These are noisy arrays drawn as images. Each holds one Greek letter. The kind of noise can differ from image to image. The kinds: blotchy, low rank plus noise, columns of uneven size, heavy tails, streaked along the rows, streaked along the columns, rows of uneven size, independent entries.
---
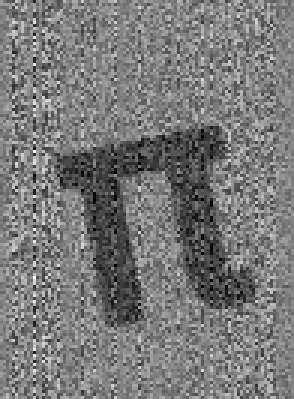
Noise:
columns of uneven size
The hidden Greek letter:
pi
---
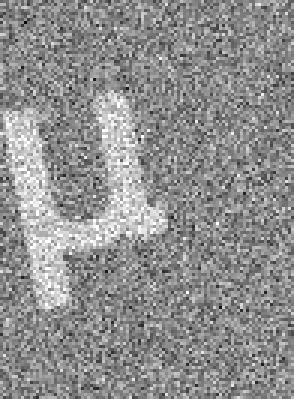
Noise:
independent entries
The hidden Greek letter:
mu
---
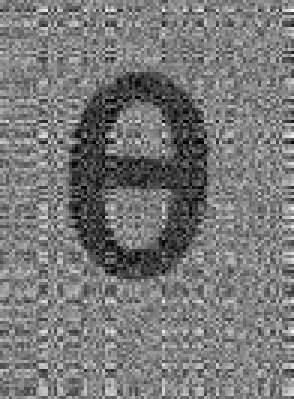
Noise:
low rank plus noise
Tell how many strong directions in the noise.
one
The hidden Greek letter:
theta
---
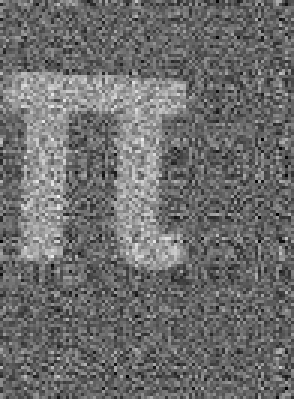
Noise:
low rank plus noise
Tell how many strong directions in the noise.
three or four
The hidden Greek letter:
pi
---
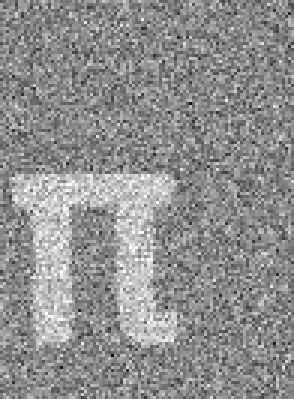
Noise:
independent entries
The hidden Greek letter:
pi
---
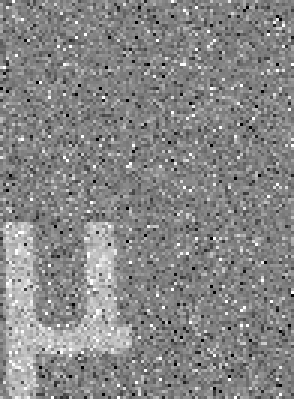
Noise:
heavy tails
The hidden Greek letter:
mu
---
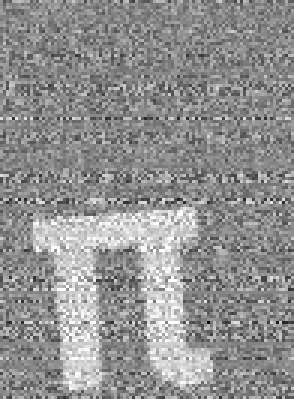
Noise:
rows of uneven size
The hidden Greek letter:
pi
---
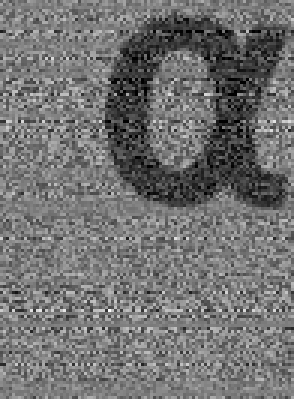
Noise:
rows of uneven size
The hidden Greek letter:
alpha
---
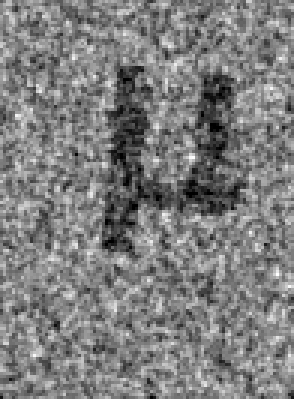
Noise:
blotchy
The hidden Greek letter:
mu
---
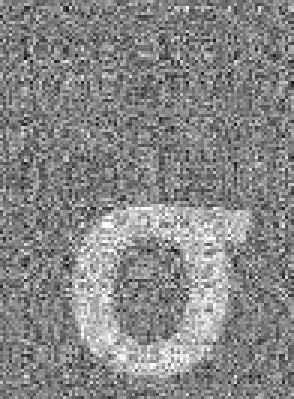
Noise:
low rank plus noise
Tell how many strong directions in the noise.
five to eight
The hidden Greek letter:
sigma
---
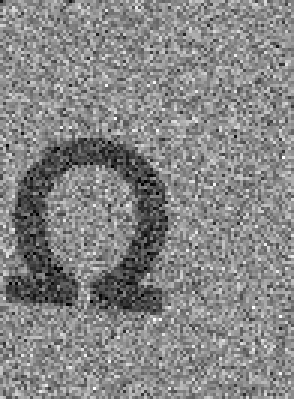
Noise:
independent entries
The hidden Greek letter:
omega
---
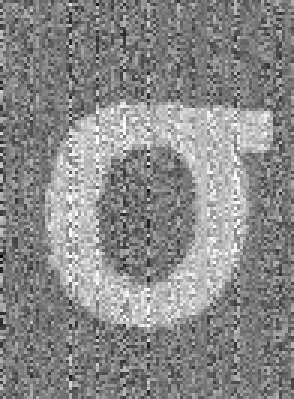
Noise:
columns of uneven size
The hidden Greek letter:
sigma
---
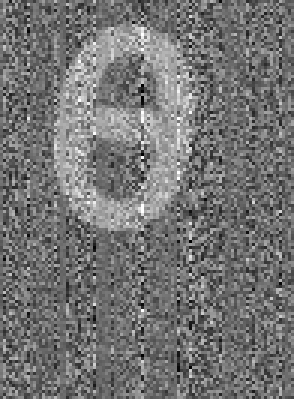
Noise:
columns of uneven size
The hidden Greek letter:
theta
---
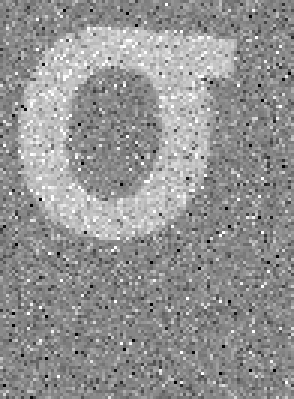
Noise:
heavy tails
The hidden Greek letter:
sigma
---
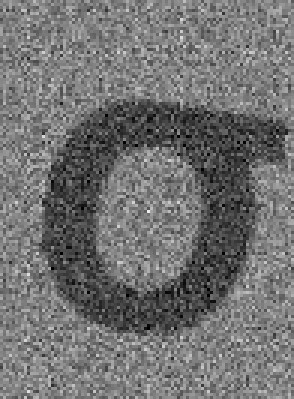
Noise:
low rank plus noise
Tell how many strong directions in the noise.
five to eight
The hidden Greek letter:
sigma
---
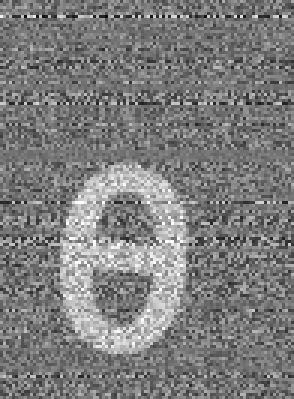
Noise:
rows of uneven size
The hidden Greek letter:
theta
